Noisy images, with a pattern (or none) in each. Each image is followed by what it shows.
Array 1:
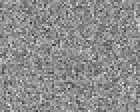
only noise
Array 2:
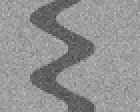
a wavy band
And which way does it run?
top to bottom
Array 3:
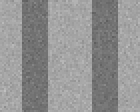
vertical stripes
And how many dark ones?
2
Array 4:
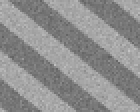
diagonal stripes
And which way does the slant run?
top left to bottom right
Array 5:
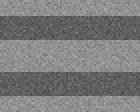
horizontal stripes
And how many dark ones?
2
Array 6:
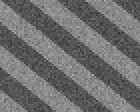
diagonal stripes
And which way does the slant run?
top left to bottom right
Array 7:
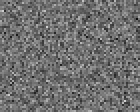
only noise
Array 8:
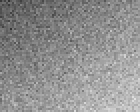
a smooth slope
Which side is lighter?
bottom right
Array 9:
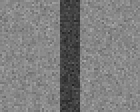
one vertical stripe
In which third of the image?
middle
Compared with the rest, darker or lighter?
darker
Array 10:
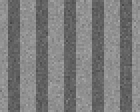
vertical stripes
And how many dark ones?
5
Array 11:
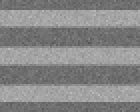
horizontal stripes
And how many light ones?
3
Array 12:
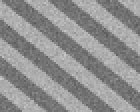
diagonal stripes
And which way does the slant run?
top left to bottom right
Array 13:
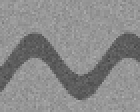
a wavy band
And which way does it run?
left to right
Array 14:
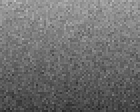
a smooth slope
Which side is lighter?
top
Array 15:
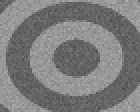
rings round one point
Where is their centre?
centre
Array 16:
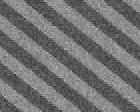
diagonal stripes
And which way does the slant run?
top left to bottom right
